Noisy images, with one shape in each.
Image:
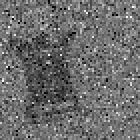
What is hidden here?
dark chess rook
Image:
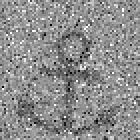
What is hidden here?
dark anchor
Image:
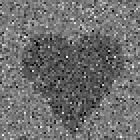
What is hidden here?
dark heart
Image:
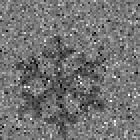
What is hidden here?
dark snowflake
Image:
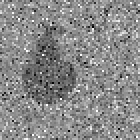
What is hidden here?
dark pear
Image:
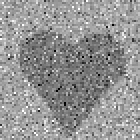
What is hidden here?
dark heart
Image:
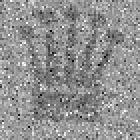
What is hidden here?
dark chess queen
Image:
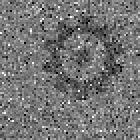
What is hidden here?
dark gear
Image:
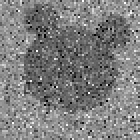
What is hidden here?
dark bear's head
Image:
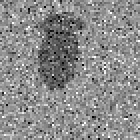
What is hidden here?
dark footprint
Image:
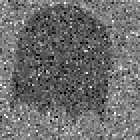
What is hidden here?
dark ghost
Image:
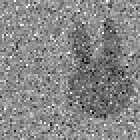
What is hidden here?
dark rabbit's head
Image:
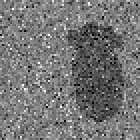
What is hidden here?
dark footprint
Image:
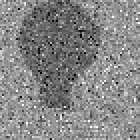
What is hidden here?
dark light bulb
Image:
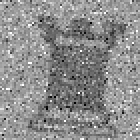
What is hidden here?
dark chess rook
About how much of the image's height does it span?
nearly all
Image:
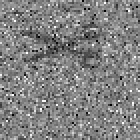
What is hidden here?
dark pair of scissors
